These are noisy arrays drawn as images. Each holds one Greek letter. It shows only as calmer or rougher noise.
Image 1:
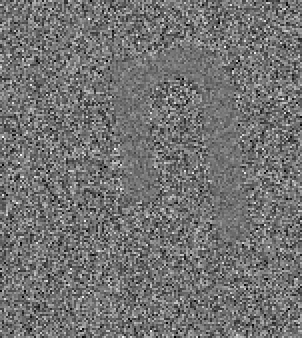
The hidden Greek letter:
eta
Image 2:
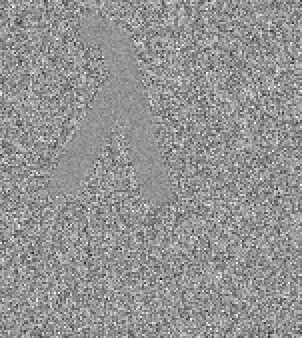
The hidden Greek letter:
lambda
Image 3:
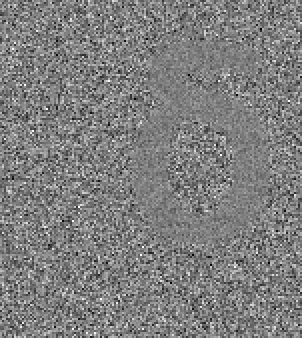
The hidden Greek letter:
delta
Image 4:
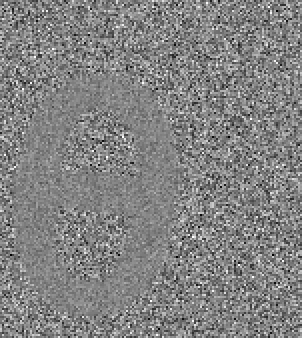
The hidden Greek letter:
theta
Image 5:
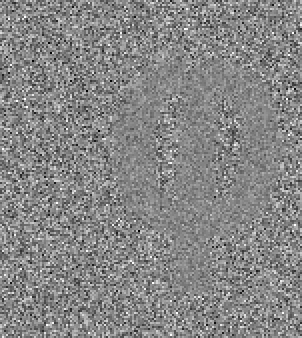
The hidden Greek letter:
phi
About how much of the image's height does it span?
two thirds
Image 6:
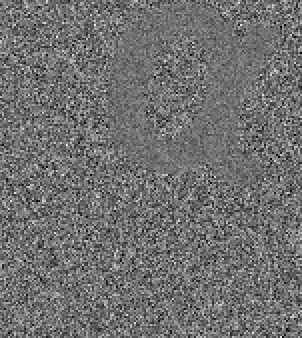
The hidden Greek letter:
alpha
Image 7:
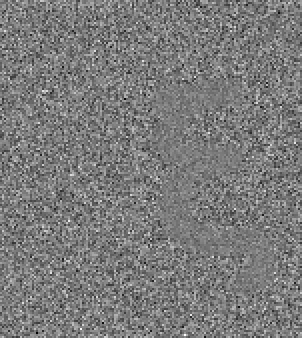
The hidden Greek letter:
xi
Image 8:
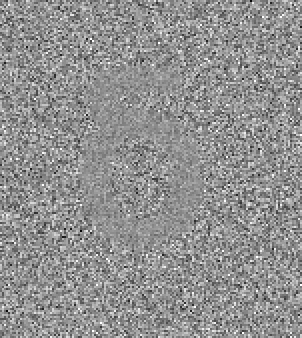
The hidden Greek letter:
delta
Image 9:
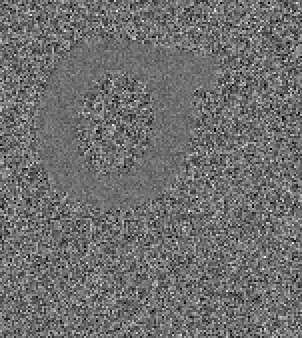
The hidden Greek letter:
sigma
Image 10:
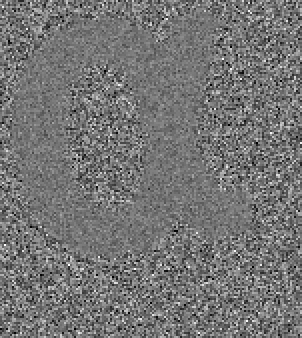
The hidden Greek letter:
alpha
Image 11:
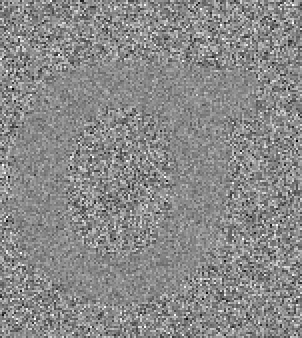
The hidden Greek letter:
sigma
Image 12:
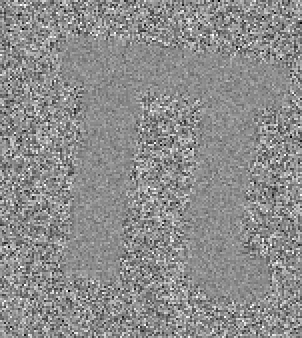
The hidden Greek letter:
pi
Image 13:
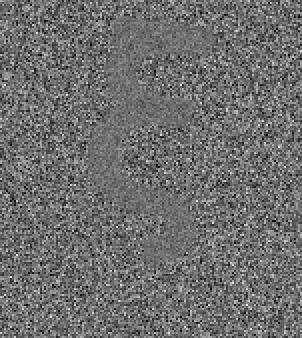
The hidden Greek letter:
xi
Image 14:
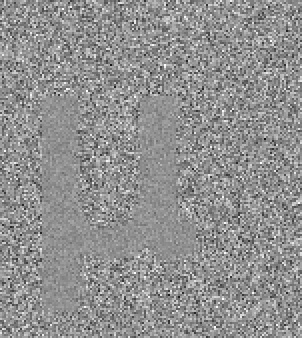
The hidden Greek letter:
mu
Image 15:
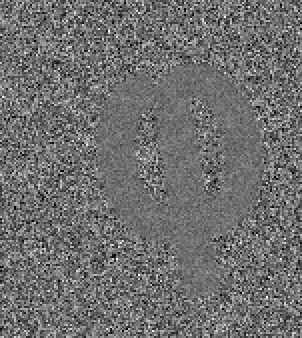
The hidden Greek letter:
phi
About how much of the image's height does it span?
two thirds
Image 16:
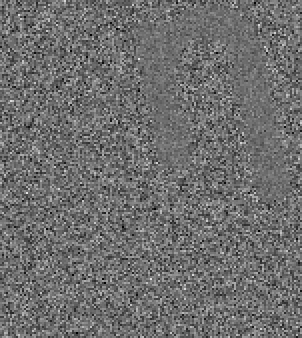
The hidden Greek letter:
eta
